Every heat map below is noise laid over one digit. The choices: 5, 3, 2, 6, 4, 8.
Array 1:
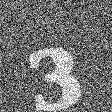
3
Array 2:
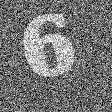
6
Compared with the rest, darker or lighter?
lighter
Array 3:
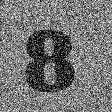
8
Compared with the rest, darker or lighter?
darker
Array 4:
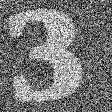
3
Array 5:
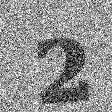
2
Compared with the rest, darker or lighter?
darker
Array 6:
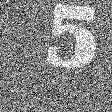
5
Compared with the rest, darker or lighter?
lighter
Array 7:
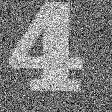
4
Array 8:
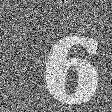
6
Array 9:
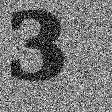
3
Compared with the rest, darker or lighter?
darker
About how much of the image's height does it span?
two thirds
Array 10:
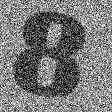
8
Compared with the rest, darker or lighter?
darker
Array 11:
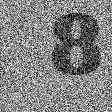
8
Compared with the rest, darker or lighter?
darker
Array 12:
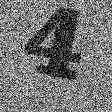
4
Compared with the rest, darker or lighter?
darker
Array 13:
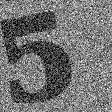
5
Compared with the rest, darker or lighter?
darker
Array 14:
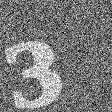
3
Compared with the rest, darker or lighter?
lighter
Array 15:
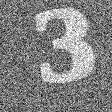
3
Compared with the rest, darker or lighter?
lighter
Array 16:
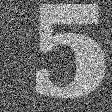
5
